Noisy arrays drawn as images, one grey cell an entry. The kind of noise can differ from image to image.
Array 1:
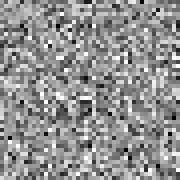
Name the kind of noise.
low rank plus noise
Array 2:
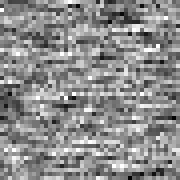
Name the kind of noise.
streaked along the rows
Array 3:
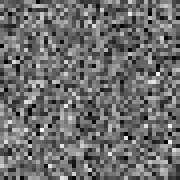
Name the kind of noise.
independent entries
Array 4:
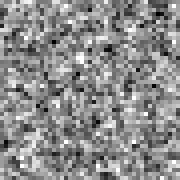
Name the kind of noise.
blotchy
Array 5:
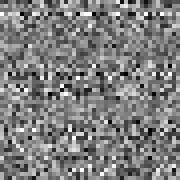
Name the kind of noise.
rows of uneven size
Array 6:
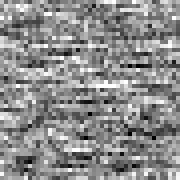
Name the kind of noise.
streaked along the rows
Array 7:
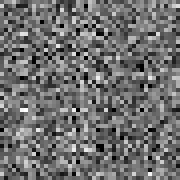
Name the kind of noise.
low rank plus noise
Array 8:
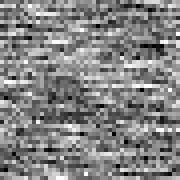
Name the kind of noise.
streaked along the rows
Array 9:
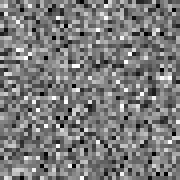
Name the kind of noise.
heavy tails
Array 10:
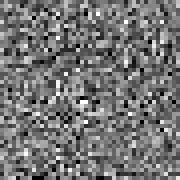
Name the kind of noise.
low rank plus noise
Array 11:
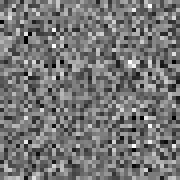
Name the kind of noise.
low rank plus noise
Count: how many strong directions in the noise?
two
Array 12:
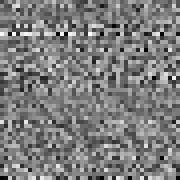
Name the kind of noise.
rows of uneven size
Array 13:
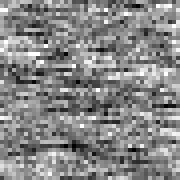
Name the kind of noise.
streaked along the rows
